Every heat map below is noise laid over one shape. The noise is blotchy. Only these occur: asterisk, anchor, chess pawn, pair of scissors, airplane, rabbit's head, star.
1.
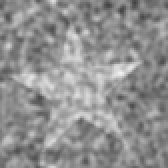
star
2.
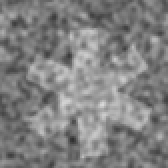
asterisk
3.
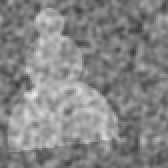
chess pawn
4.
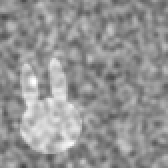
rabbit's head
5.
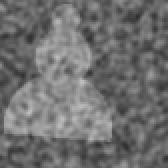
chess pawn
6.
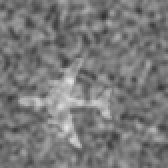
airplane
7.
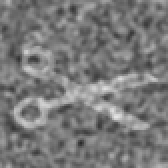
pair of scissors
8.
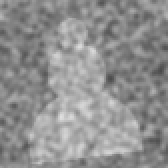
chess pawn
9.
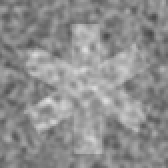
asterisk
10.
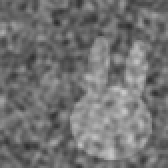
rabbit's head
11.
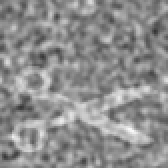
pair of scissors
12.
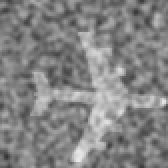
airplane
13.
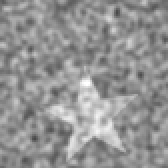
star
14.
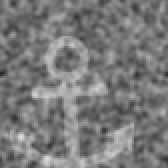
anchor
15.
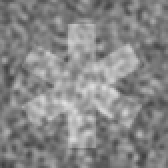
asterisk
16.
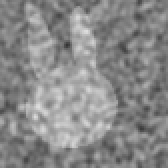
rabbit's head
